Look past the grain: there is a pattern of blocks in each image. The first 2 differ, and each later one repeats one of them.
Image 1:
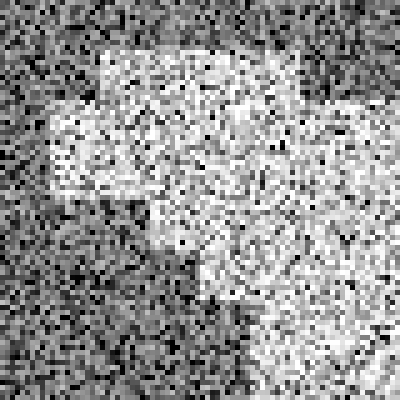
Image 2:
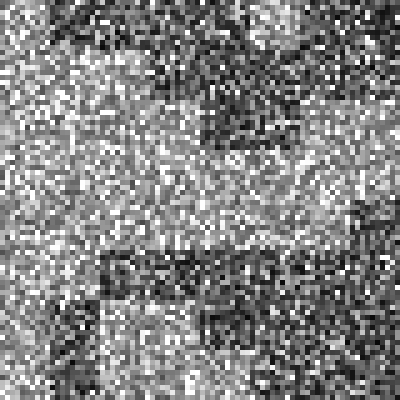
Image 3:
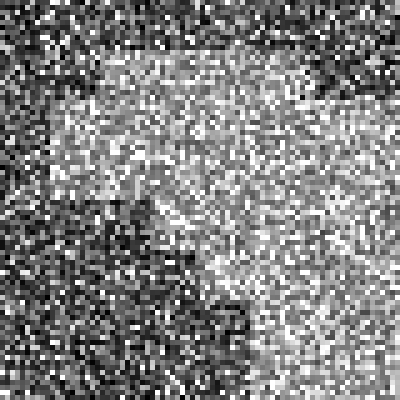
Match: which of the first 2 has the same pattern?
1
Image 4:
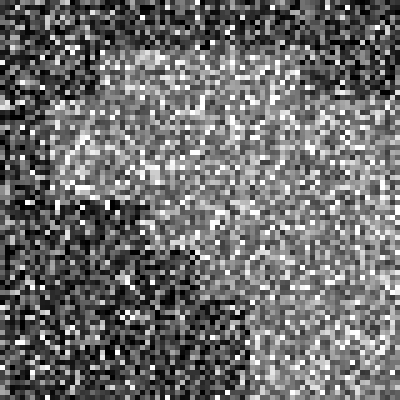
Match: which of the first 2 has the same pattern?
1
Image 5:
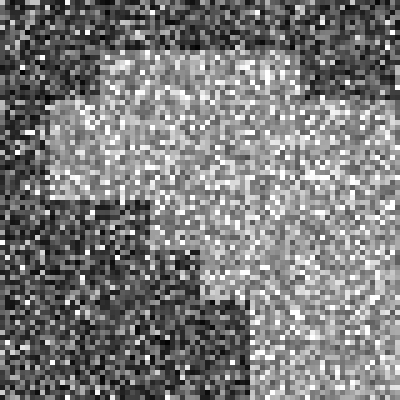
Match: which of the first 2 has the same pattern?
1
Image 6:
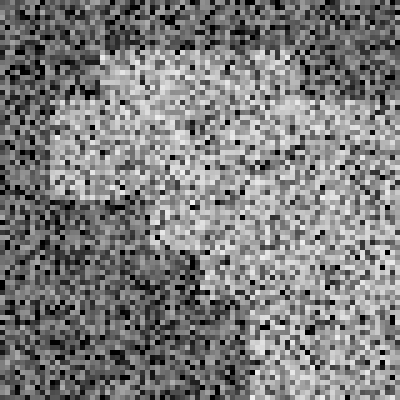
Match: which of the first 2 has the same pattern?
1
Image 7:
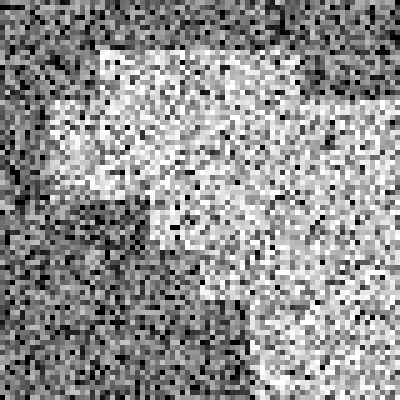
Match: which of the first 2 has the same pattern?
1
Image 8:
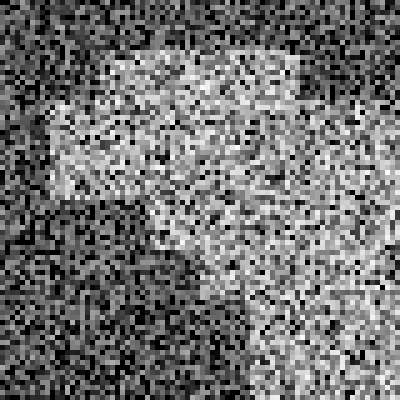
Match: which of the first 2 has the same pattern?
1
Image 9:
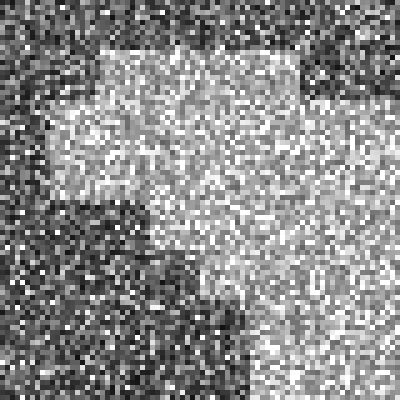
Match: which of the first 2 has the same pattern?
1
